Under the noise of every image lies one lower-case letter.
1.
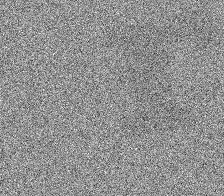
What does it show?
dark r
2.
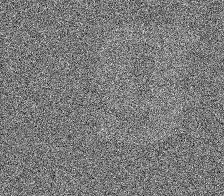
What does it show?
light g
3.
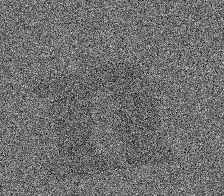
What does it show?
dark n
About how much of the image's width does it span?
two thirds
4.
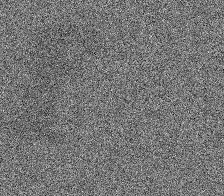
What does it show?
dark f
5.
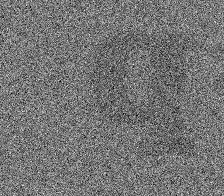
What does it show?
dark q
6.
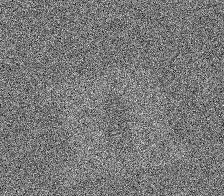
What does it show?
light n
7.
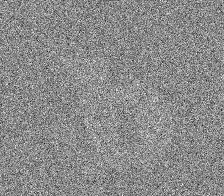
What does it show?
light b
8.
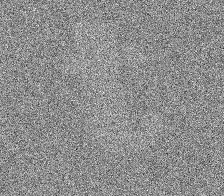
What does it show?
light t
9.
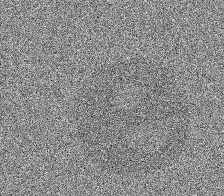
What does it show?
dark e
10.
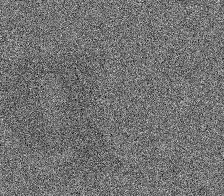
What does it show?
dark q
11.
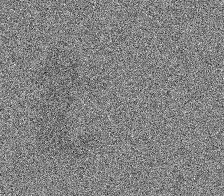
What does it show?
dark t
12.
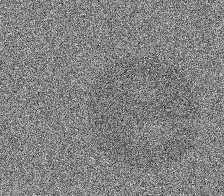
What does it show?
dark e
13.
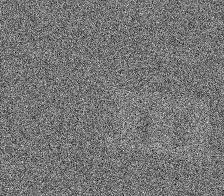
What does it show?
light m
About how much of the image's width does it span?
half
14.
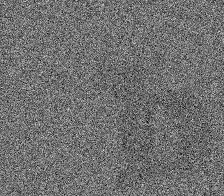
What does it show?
dark b
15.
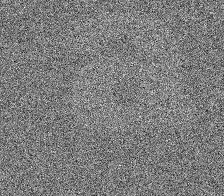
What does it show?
light a
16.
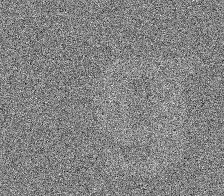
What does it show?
light g
